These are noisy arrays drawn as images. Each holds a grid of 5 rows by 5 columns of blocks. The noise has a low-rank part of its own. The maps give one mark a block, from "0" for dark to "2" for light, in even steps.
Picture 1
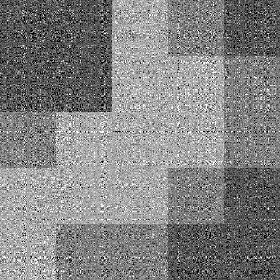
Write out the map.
0 0 2 1 0
0 0 2 2 1
1 2 2 2 1
2 2 2 1 0
2 1 1 0 0
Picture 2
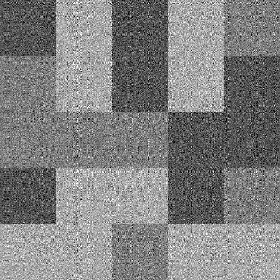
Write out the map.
0 2 0 2 1
1 2 0 2 0
1 1 1 0 0
0 2 2 0 1
2 2 1 2 2
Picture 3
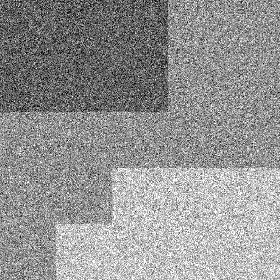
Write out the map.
0 0 0 1 1
0 0 0 1 1
1 1 1 1 1
1 1 2 2 2
1 2 2 2 2
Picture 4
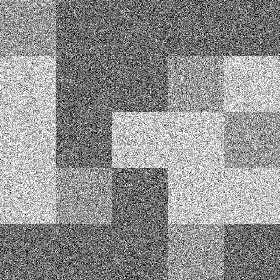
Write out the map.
1 0 0 0 0
2 0 0 1 2
2 0 2 2 1
2 1 0 2 2
0 0 0 1 0
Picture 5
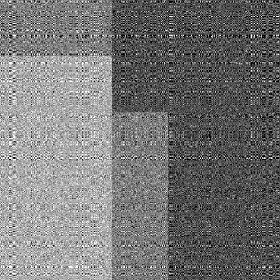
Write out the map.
1 1 0 0 0
2 2 0 0 0
2 2 1 0 0
2 2 1 0 0
2 2 1 0 0
